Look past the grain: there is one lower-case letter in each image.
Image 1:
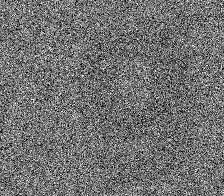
dark g
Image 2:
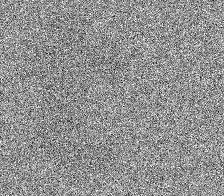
dark t
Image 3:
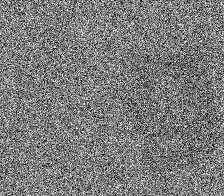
dark g
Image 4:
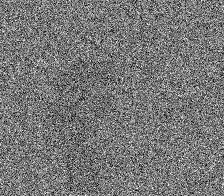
dark f
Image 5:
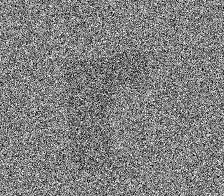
dark r
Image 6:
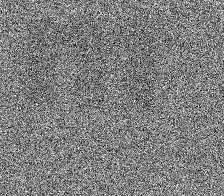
dark m
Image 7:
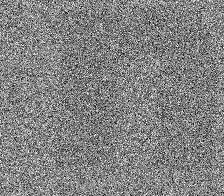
dark n
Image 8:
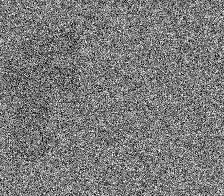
dark f
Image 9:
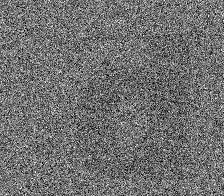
dark d
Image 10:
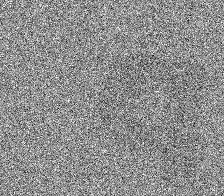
dark q
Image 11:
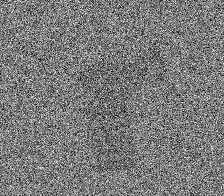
dark r
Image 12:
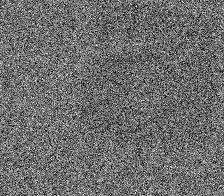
dark a
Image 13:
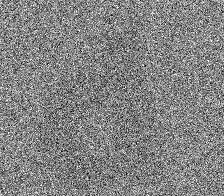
dark d
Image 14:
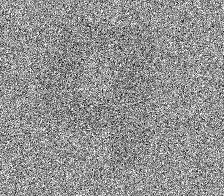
dark q
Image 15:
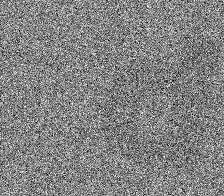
dark d
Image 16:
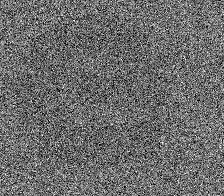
dark e
